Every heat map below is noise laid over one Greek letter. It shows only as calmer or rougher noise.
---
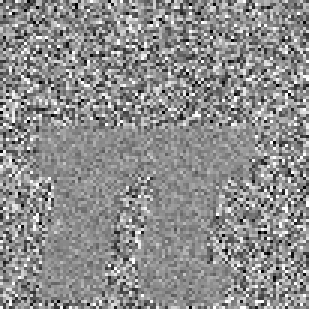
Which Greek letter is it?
pi
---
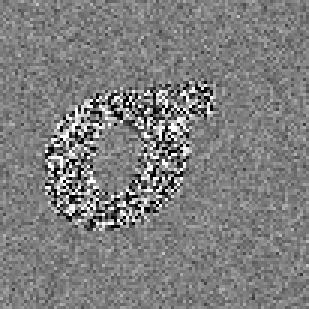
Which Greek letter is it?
sigma
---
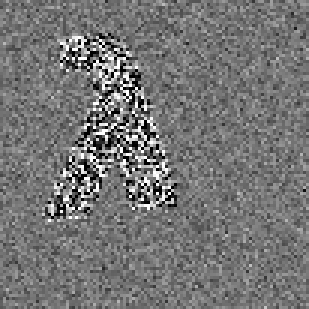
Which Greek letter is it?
lambda
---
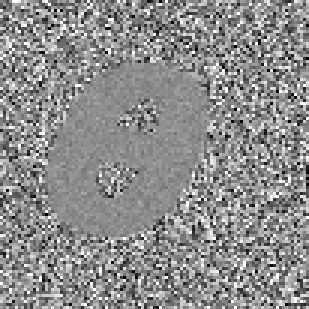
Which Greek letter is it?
theta
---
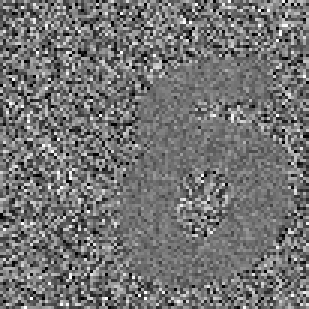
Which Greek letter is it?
delta
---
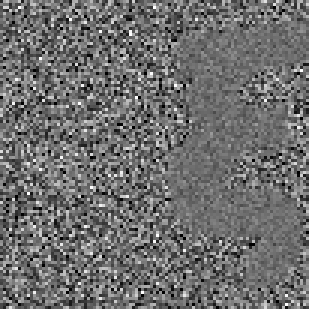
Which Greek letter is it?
xi
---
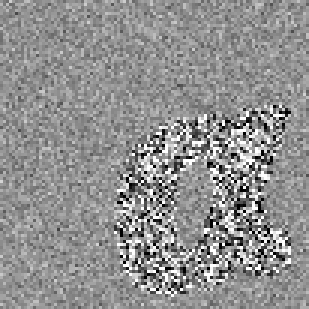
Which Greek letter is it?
alpha
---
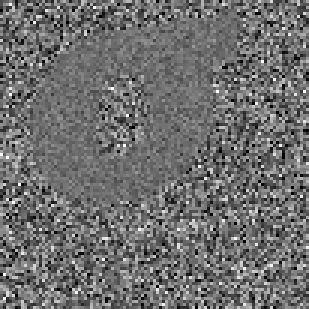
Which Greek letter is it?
sigma
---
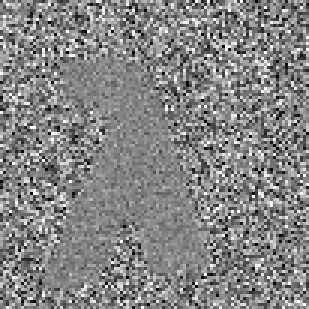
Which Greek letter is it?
lambda
